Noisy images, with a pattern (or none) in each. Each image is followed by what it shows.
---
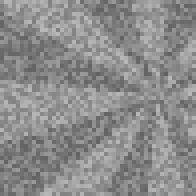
spokes from one point
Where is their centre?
middle right
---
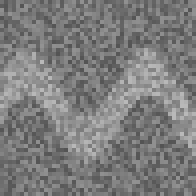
a wavy band
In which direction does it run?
left to right
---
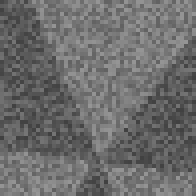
spokes from one point
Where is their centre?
bottom middle
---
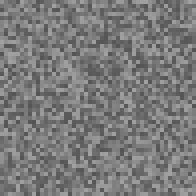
only noise
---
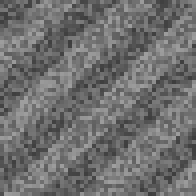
diagonal stripes
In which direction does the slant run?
bottom left to top right
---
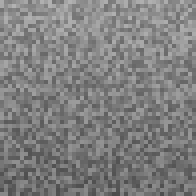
a smooth slope
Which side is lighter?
top
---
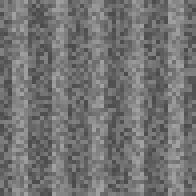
vertical stripes
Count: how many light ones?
5
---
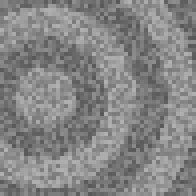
rings round one point
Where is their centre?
middle left
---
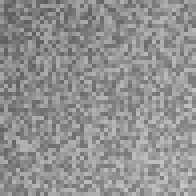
a smooth slope
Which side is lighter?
bottom right
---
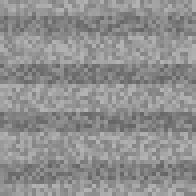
horizontal stripes
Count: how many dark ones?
4
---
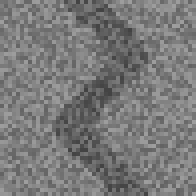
a wavy band
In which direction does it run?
top to bottom
